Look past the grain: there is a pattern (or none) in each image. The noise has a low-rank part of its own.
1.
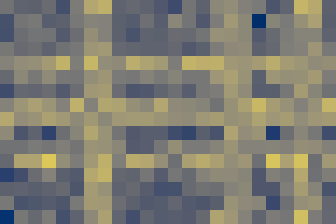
bands of rows crossing bands of columns
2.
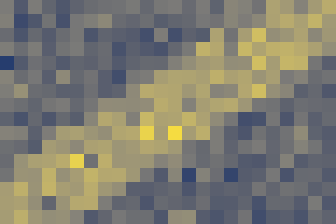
a diagonal band
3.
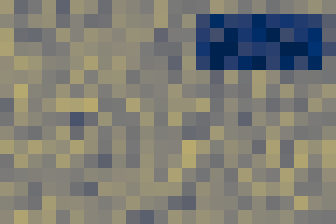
one block
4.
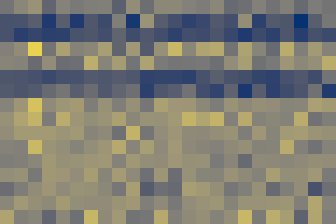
bands of rows
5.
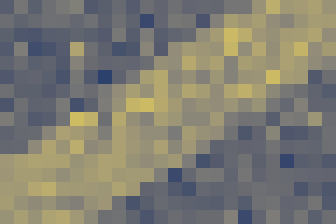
a diagonal band
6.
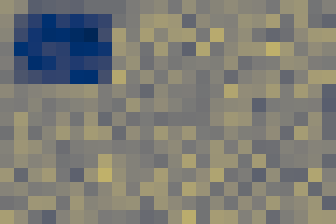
one block
